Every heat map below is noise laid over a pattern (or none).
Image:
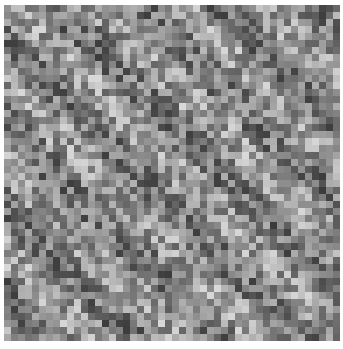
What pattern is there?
diagonal stripes
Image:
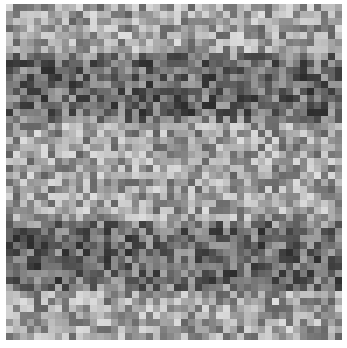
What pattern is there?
horizontal stripes
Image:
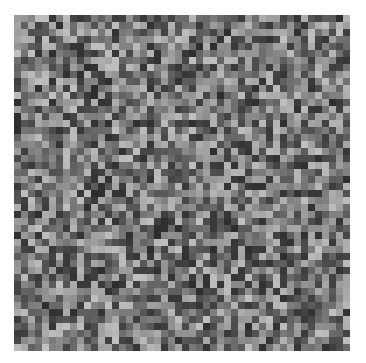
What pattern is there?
only noise
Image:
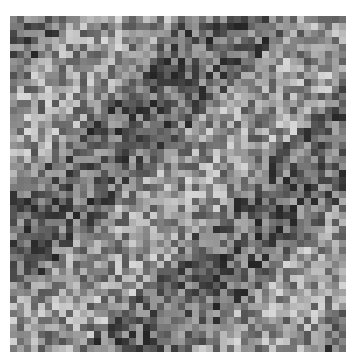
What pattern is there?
diagonal stripes
